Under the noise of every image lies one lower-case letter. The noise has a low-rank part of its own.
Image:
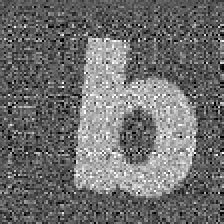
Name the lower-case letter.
b
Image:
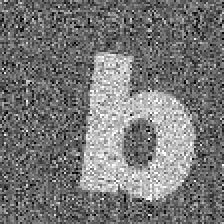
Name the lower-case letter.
b
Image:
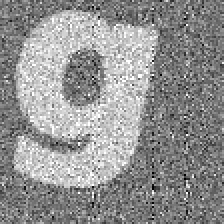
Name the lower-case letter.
g
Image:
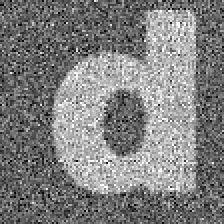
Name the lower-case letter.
d
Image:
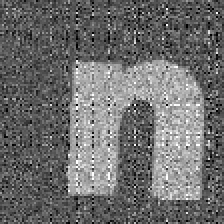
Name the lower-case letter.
n
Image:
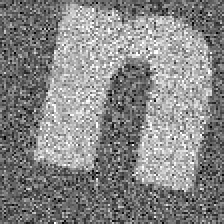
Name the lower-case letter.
n
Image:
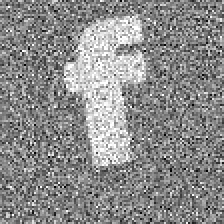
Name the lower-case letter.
f
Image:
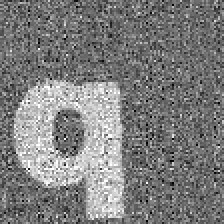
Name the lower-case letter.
q
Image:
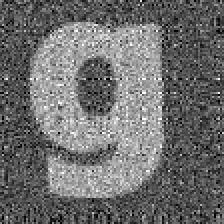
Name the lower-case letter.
g
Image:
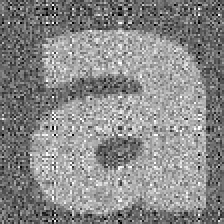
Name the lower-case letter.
a
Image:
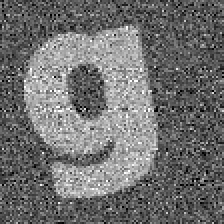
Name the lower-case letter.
g
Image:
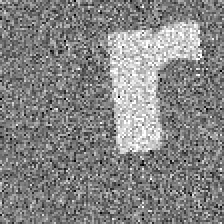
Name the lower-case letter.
r
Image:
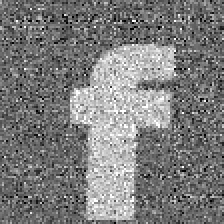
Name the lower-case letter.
f
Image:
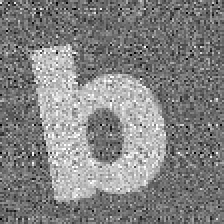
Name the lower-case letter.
b
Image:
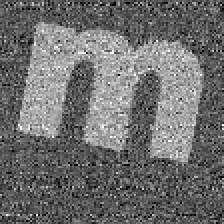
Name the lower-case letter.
m
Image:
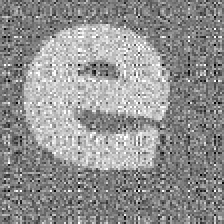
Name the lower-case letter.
e
